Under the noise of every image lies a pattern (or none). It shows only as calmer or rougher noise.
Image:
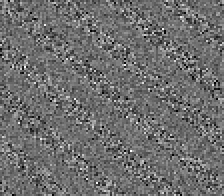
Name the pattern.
diagonal stripes
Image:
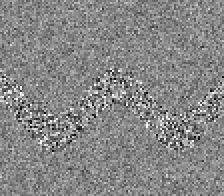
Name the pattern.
a wavy band
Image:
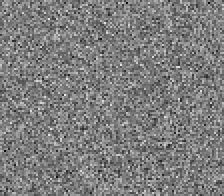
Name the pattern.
only noise
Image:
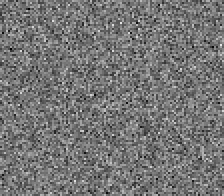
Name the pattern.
only noise
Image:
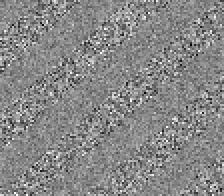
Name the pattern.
diagonal stripes
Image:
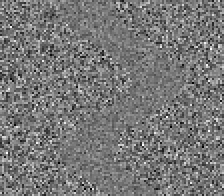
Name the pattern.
a wavy band
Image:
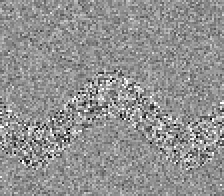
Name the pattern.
a wavy band
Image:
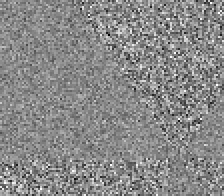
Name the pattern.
spokes from one point
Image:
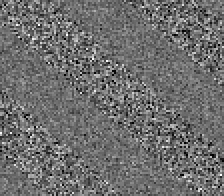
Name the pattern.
diagonal stripes
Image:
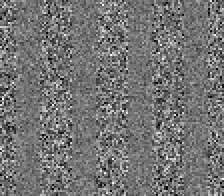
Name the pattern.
vertical stripes
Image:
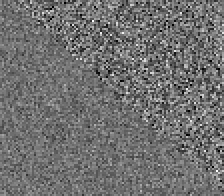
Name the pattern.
a sharp edge
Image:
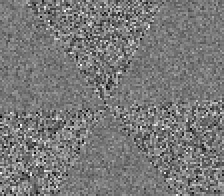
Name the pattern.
spokes from one point
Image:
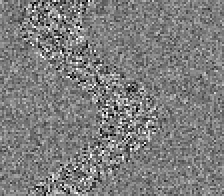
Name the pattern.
a wavy band
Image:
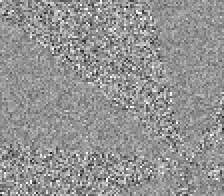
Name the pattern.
spokes from one point
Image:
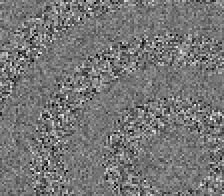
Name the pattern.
rings round one point
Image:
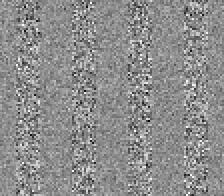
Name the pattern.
vertical stripes
